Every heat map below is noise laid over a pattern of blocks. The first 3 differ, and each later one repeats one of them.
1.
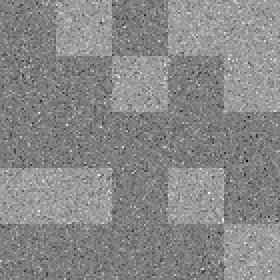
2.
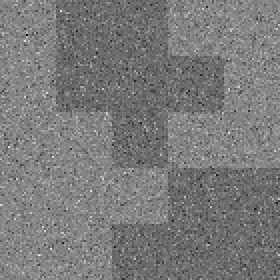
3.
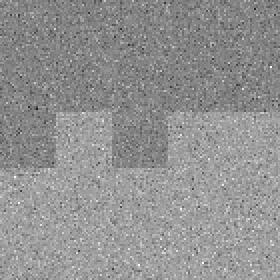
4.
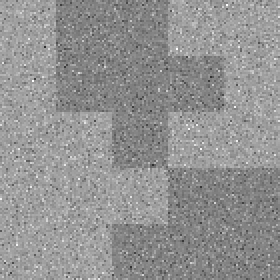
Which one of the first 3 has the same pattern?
2
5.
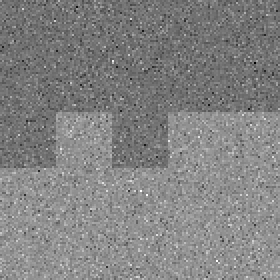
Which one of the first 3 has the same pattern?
3
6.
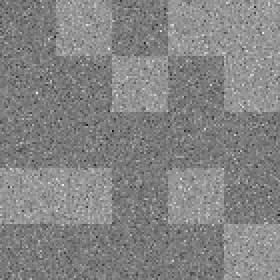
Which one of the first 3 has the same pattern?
1
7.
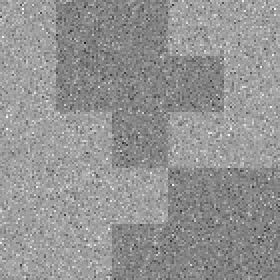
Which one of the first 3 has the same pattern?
2
